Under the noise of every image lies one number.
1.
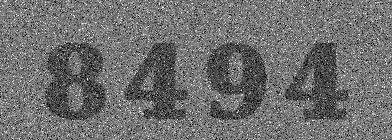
8494
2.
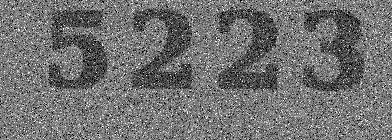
5223
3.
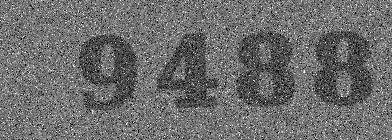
9488
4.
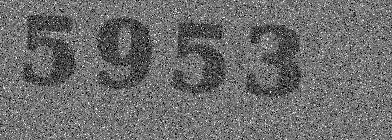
5953
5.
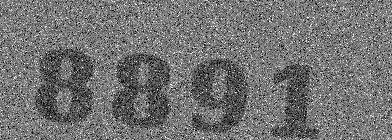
8891
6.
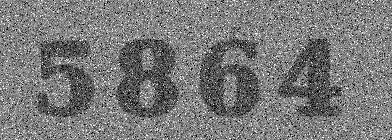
5864
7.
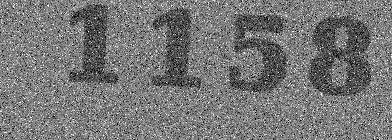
1158
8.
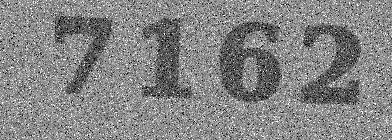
7162
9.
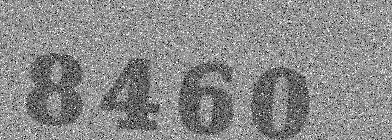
8460
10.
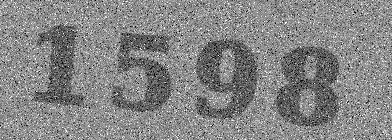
1598
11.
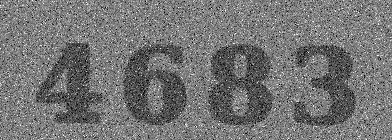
4683
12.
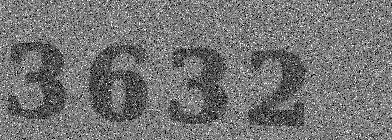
3632
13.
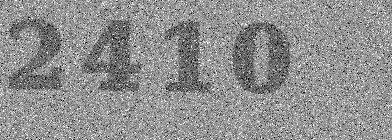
2410
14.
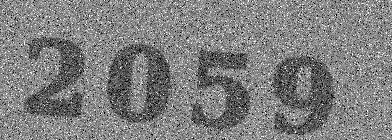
2059
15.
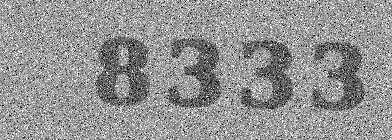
8333
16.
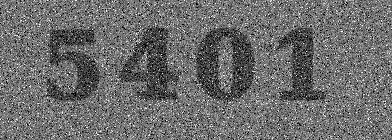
5401
